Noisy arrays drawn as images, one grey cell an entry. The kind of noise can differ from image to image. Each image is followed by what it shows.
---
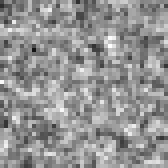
blotchy
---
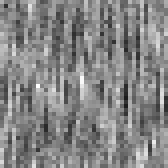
streaked along the columns
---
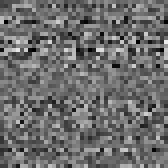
rows of uneven size
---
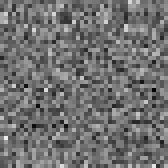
low rank plus noise
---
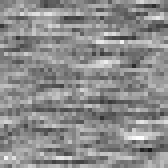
streaked along the rows
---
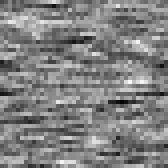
streaked along the rows
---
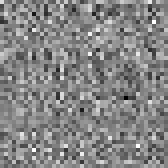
low rank plus noise
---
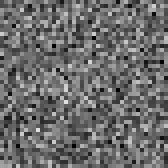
independent entries
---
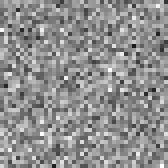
independent entries
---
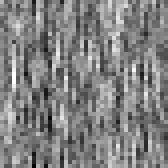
streaked along the columns
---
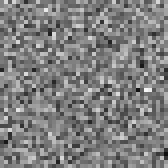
independent entries
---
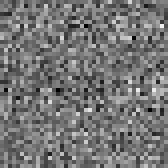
low rank plus noise
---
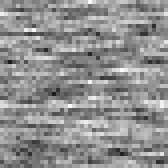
streaked along the rows
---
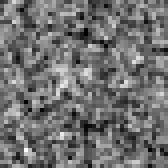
blotchy
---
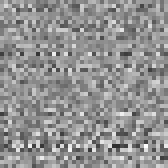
rows of uneven size
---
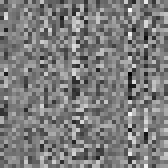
columns of uneven size
